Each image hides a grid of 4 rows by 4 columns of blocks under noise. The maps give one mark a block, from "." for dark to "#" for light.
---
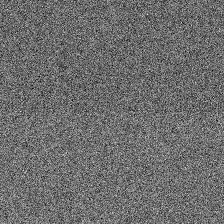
....
....
####
####
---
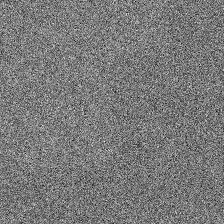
###.
##..
##..
....
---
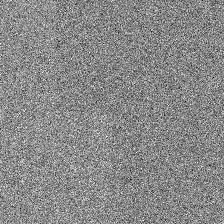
#...
#...
##..
##..
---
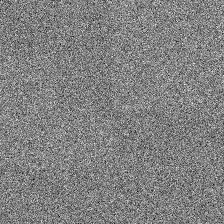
..##
#.##
##..
....
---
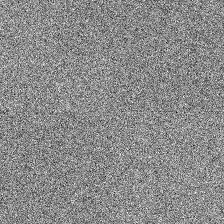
#...
##..
..##
..##
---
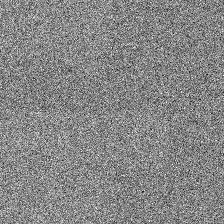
##..
....
###.
##..
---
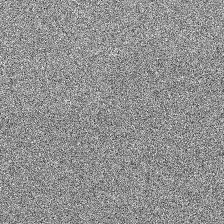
####
##..
....
....
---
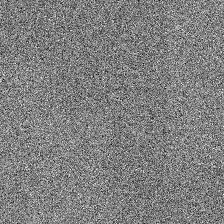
...#
#..#
##.#
##..
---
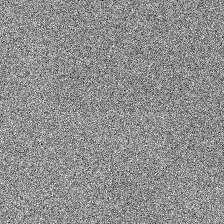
#...
#...
###.
##.#
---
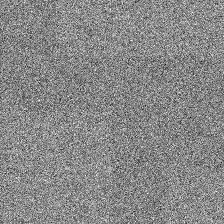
.###
....
##..
##.#
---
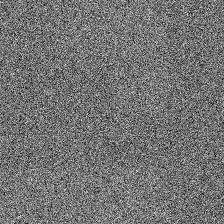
.##.
..#.
....
###.
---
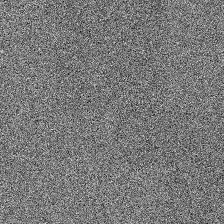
#..#
#..#
##..
###.
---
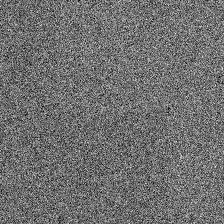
.###
.###
...#
...#
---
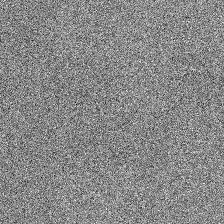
.###
..#.
...#
.###
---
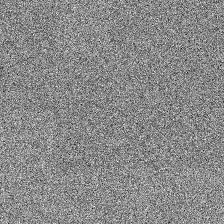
.#..
....
#...
####
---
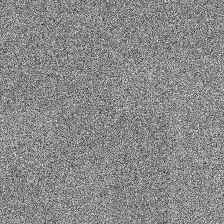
....
..##
#..#
.#.#
